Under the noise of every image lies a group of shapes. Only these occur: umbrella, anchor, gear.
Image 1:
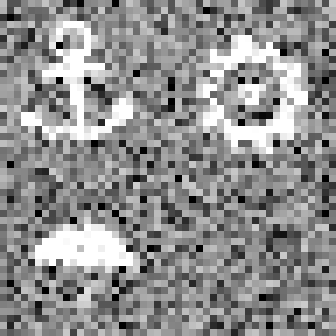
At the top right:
gear
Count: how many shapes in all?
3
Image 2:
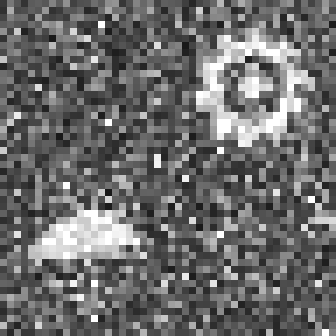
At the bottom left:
umbrella
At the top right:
gear
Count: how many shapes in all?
2
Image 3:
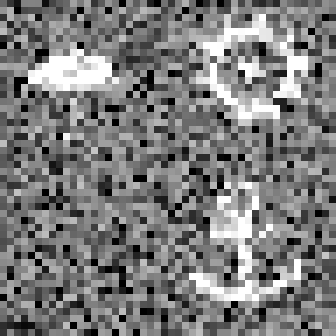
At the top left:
umbrella
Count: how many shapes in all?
3
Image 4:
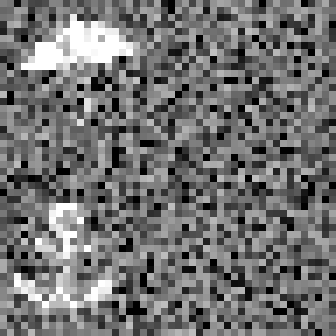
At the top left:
umbrella
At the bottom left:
anchor
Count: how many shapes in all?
2
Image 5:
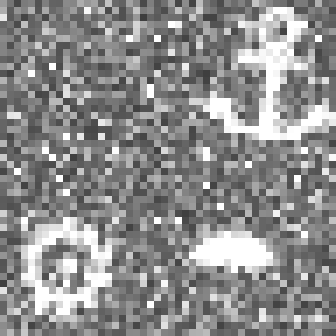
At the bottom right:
umbrella
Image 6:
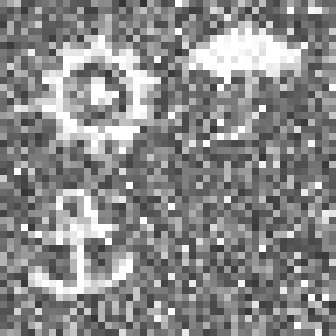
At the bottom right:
nothing
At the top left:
gear
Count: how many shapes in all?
3
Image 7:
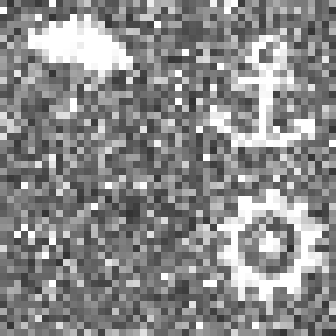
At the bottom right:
gear
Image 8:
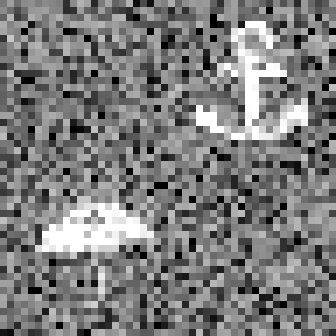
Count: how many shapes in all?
2
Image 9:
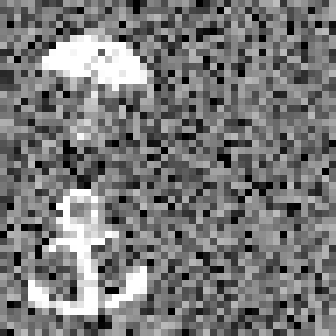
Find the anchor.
bottom left
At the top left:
umbrella
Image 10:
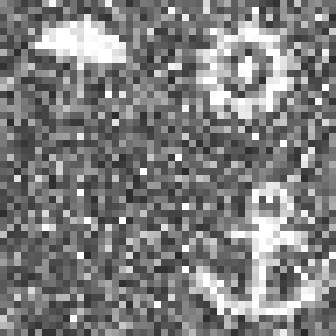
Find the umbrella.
top left
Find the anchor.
bottom right
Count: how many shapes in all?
3
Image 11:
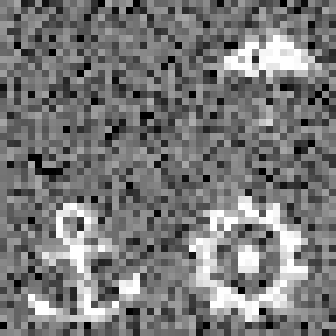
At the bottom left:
anchor
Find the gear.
bottom right
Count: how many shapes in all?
3
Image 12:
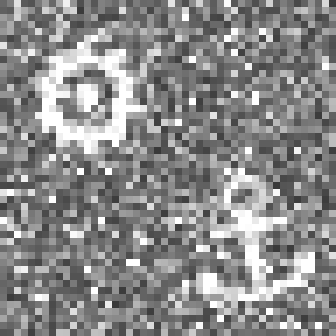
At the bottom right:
anchor
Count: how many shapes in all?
2
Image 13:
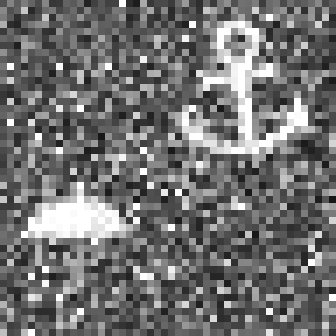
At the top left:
nothing
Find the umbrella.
bottom left
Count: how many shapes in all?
2
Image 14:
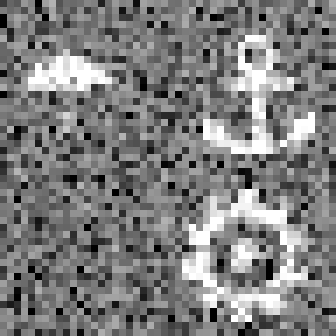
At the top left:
umbrella
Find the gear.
bottom right
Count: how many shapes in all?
3
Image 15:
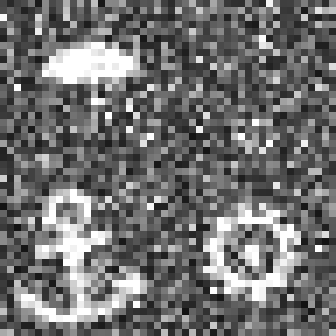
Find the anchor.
bottom left
